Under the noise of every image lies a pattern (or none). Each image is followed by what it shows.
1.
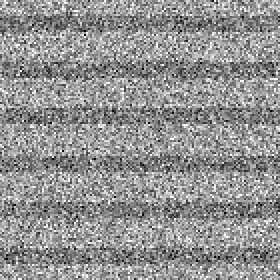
horizontal stripes
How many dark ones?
6
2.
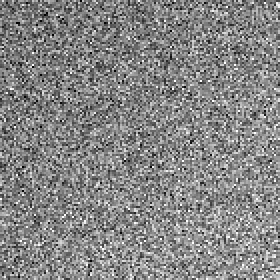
a smooth slope
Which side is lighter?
bottom right
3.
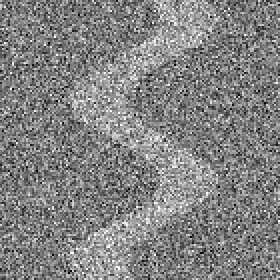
a wavy band
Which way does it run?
top to bottom
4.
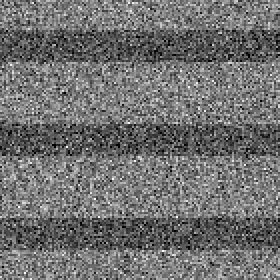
horizontal stripes
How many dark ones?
3
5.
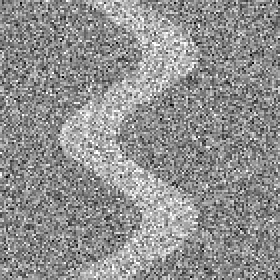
a wavy band
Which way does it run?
top to bottom
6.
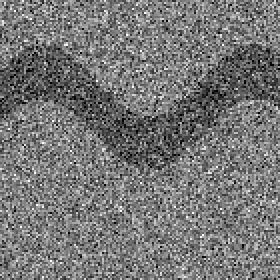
a wavy band
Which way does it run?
left to right
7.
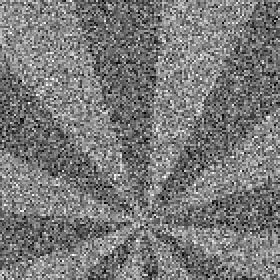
spokes from one point
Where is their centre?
bottom middle
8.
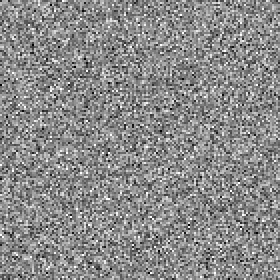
only noise
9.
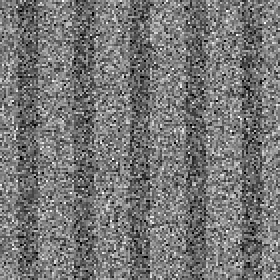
vertical stripes
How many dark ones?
5
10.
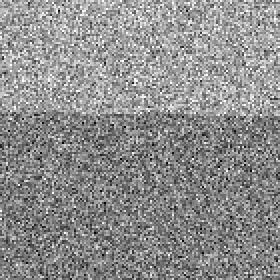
a sharp edge
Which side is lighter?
top
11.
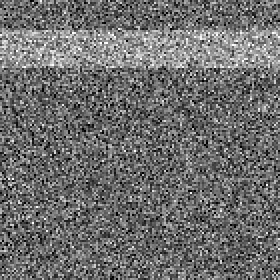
one horizontal stripe
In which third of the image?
top
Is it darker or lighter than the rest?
lighter
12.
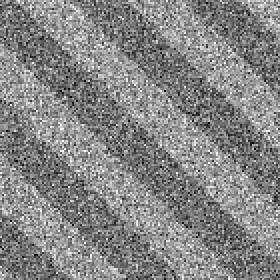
diagonal stripes
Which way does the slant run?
top left to bottom right
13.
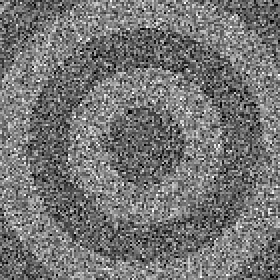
rings round one point
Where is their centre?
centre
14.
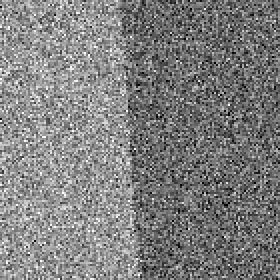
a sharp edge
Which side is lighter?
left
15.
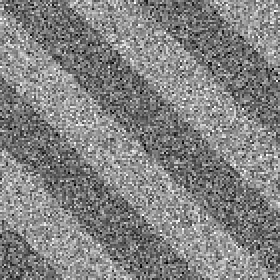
diagonal stripes
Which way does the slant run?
top left to bottom right
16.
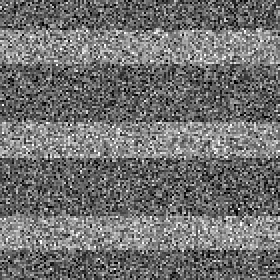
horizontal stripes
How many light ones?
3
